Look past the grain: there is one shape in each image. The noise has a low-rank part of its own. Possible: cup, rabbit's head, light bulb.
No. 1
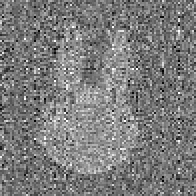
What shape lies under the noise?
rabbit's head
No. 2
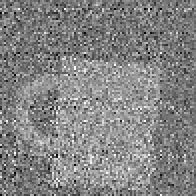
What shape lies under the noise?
cup
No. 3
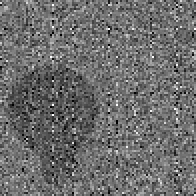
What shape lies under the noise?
light bulb
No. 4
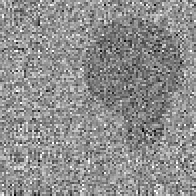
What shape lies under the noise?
light bulb
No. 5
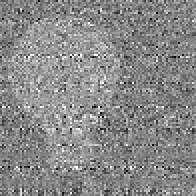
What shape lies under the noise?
light bulb
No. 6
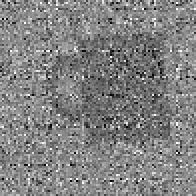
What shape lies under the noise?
cup
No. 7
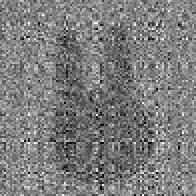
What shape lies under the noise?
rabbit's head
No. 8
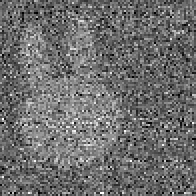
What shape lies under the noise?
rabbit's head
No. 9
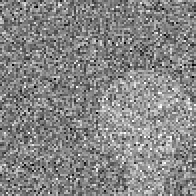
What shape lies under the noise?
light bulb
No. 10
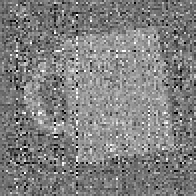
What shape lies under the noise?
cup
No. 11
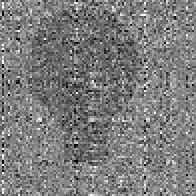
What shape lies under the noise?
light bulb
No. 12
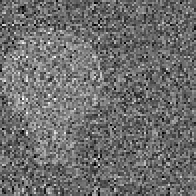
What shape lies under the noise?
light bulb
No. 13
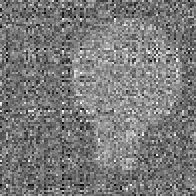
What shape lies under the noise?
light bulb
